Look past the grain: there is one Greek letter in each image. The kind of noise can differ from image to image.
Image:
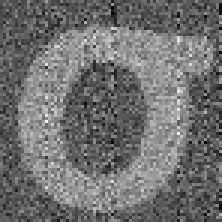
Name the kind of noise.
columns of uneven size
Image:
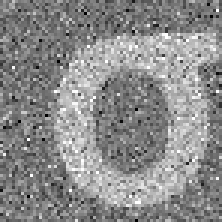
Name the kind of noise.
heavy tails
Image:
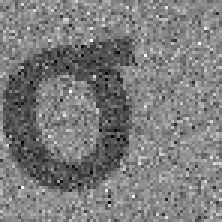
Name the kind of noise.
heavy tails
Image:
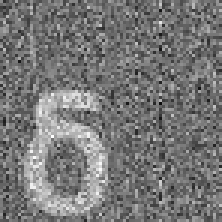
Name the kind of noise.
columns of uneven size
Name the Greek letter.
delta
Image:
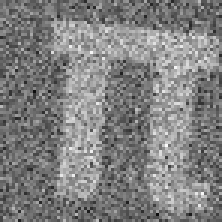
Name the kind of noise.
independent entries
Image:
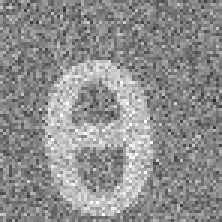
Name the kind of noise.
independent entries
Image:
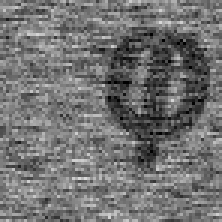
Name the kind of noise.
streaked along the rows
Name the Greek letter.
phi
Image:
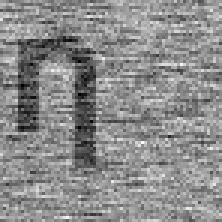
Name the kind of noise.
streaked along the rows
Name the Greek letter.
eta
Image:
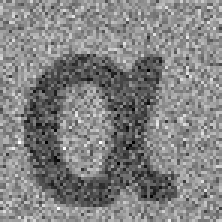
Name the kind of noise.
independent entries
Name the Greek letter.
alpha
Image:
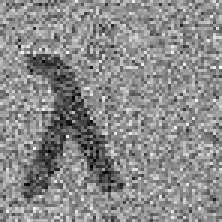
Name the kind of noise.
low rank plus noise
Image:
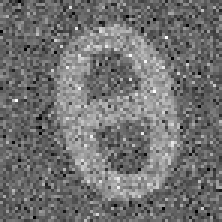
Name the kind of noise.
heavy tails
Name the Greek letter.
theta
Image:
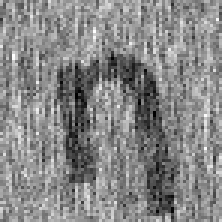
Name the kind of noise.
streaked along the columns
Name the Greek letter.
eta
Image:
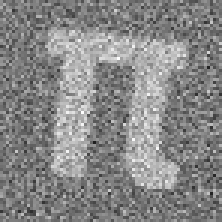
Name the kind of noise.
low rank plus noise
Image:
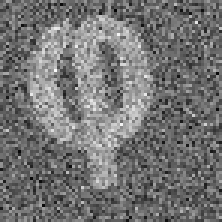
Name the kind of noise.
independent entries
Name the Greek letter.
phi
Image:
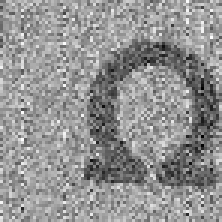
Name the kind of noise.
columns of uneven size
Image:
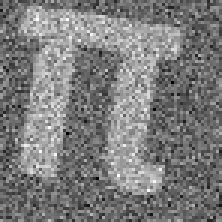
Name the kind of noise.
independent entries
